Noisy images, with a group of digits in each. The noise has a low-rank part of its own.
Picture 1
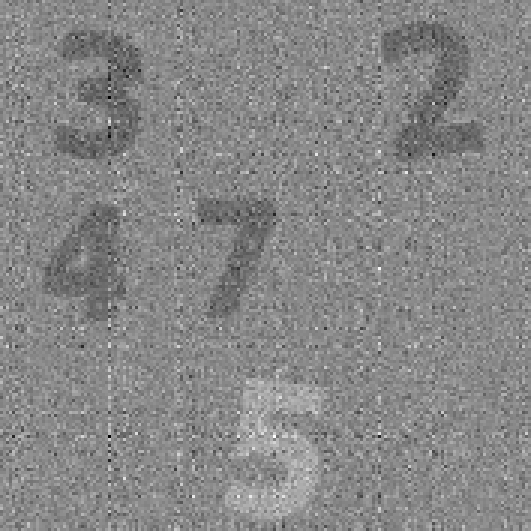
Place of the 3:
top left
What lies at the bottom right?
nothing
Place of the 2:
top right
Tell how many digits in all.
5
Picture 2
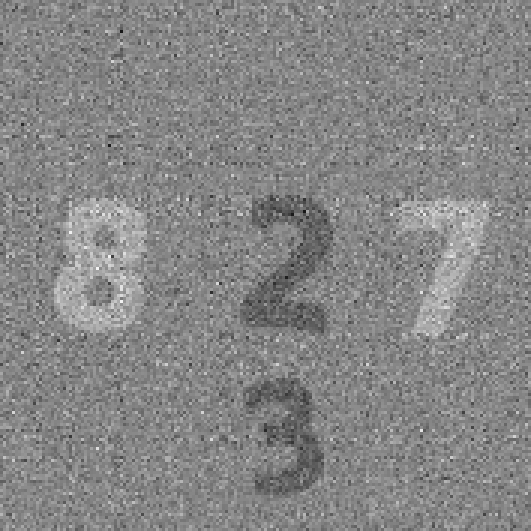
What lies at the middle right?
7
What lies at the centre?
2
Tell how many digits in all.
4
